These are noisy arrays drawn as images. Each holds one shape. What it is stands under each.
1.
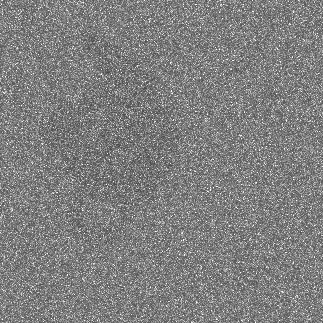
teapot
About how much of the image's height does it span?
two thirds
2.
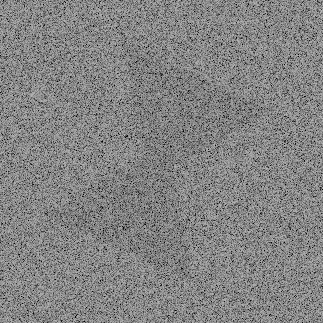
bow tie
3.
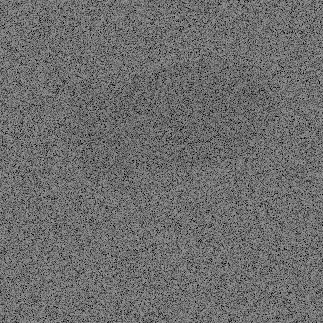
footprint
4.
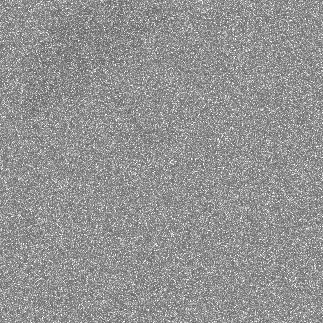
umbrella
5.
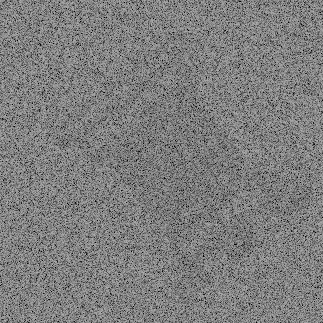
chess rook
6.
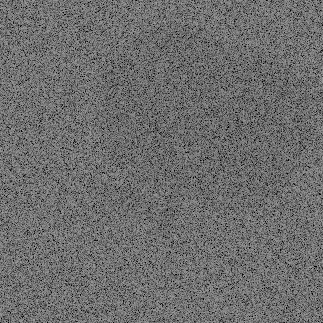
apple
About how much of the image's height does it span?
two thirds
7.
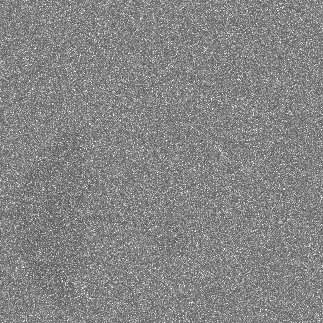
umbrella
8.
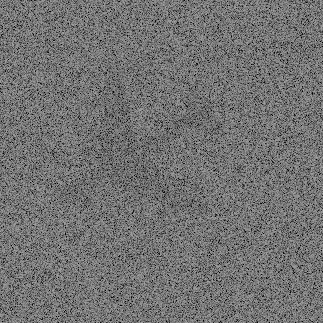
airplane
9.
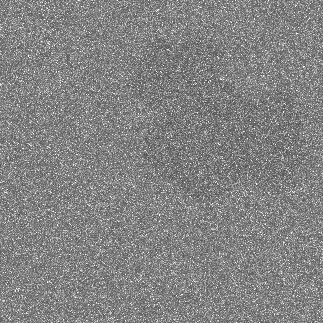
car
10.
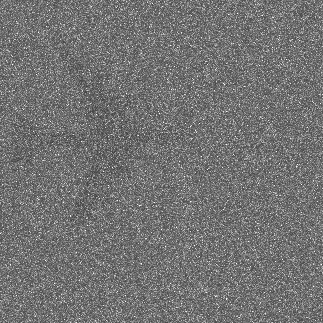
airplane
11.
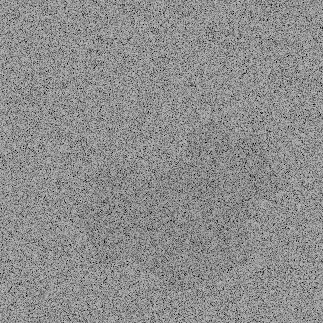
car
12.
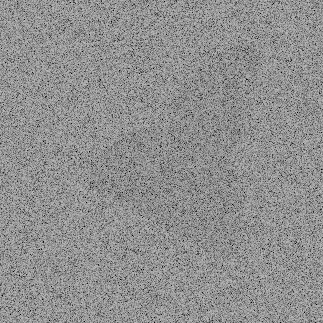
chess pawn
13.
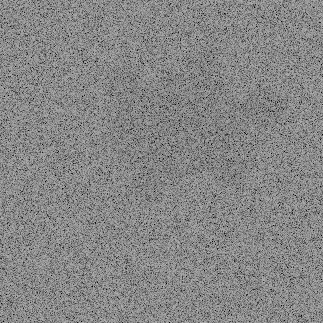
turtle
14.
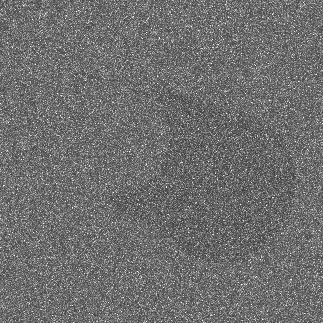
cat's head
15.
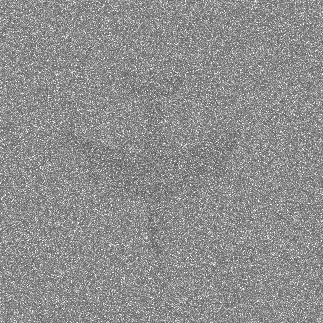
airplane
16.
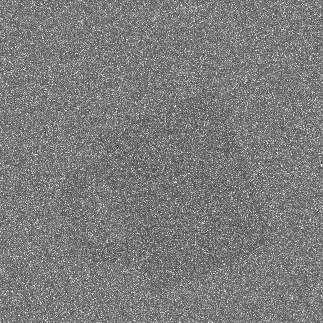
cup
